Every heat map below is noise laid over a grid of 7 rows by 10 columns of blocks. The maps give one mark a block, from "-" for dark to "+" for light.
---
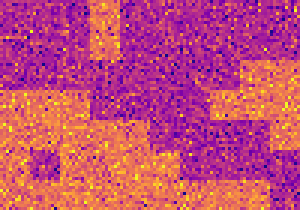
- - - + - - - - - -
- - - + - - - - - -
- - - - - - - - + +
+ + + - - - - + + +
+ + + + + - - - - +
+ - + + + + - - - -
+ + + + + + + + + -
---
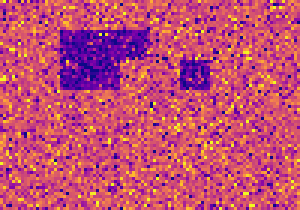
+ + + + + + + + + +
+ + - - - + + + + +
+ + - - + + - + + +
+ + + + + + + + + +
+ + + + + + + + + +
+ + + + + + + + + +
+ + + + + + + + + +
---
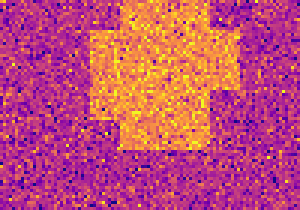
- - - - + + + - - -
- - - + + + + + - -
- - - + + + + + - -
- - - + + + + - - -
- - - - + + + - - -
- - - - - - - - - -
- - - - - - - - - -
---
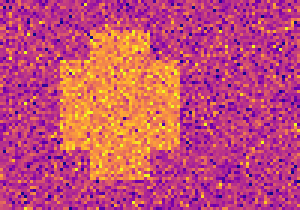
- - - - - - - - - -
- - - + + - - - - -
- - + + + + - - - -
- - + + + + - - - -
- - + + + + - - - -
- - - + + - - - - -
- - - - - - - - - -
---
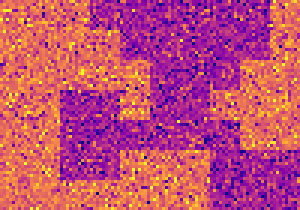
+ + + - - - - - - +
+ + + + - - - - - +
+ + + + + - - - + +
+ + - - + - - + + +
+ + - - - - - - + +
+ + - - + + + - - -
+ + + + + + + - - -
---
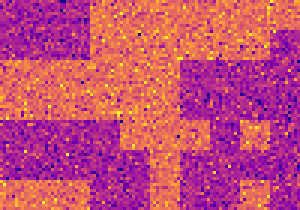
- - - + + + + + + +
- - - + + + + + + -
+ + + + + + - - - -
+ + + + + + - - - -
- - - - + + + - + -
- - - - - + - - - -
+ + + - - + - - + -
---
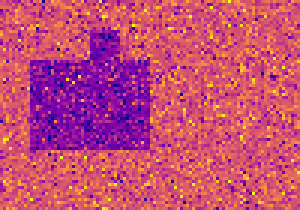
+ + + + + + + + + +
+ + + - + + + + + +
+ - - - - + + + + +
+ - - - - + + + + +
+ - - - - + + + + +
+ + + + + + + + + +
+ + + + + + + + + +
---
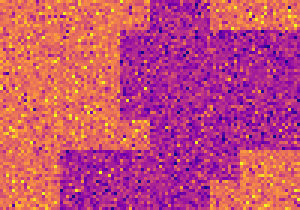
+ + + + + - - + + +
+ + + + - - - - - -
+ + + + - - - - - -
+ + + + - - - - - -
+ + + + + - - - - -
+ + - - - - - - + +
+ + - - - - - + + +
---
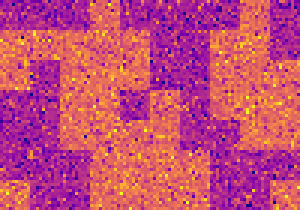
- - - + - - - - + -
+ + + + + - - + + -
+ - + + + - - + + +
- - + + - + - + + +
- - + + + + - - + +
- - - + + + + - - -
+ - - + + + + - - +
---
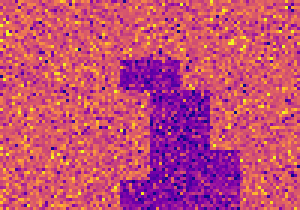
+ + + + + + + + + +
+ + + + + + + + + +
+ + + + - - + + + +
+ + + + + - - + + +
+ + + + + - - + + +
+ + + + + - - - + +
+ + + + - - - - + +
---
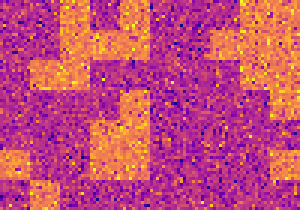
- - + - + - - - + +
- - + + + - - + + +
- + + - - - - - + +
- - - - + - - - - +
- - - + + - - - - -
+ - - + + - - - - +
- + - - - - - - - -
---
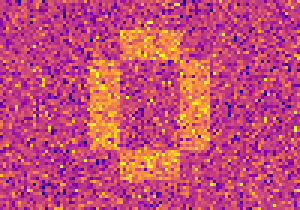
- - - - - - - - - -
- - - - + + - - - -
- - - + - - + - - -
- - - + - - + - - -
- - - + - - + - - -
- - - - + + - - - -
- - - - - - - - - -
